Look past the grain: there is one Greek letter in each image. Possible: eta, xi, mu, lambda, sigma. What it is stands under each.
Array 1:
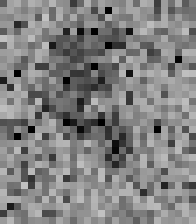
xi
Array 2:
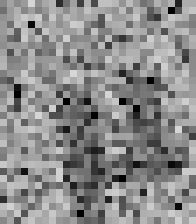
mu
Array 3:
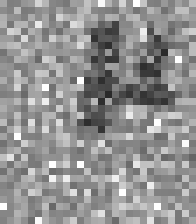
mu
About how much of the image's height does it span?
half
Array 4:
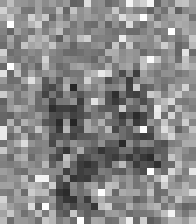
mu
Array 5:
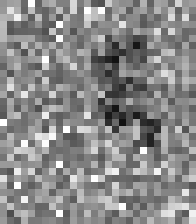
xi
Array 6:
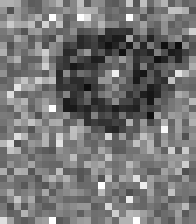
sigma
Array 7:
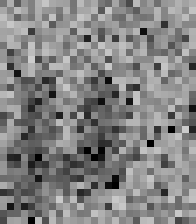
mu
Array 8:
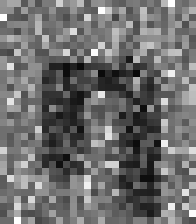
eta
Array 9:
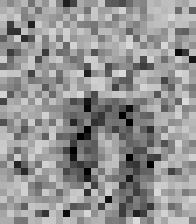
eta
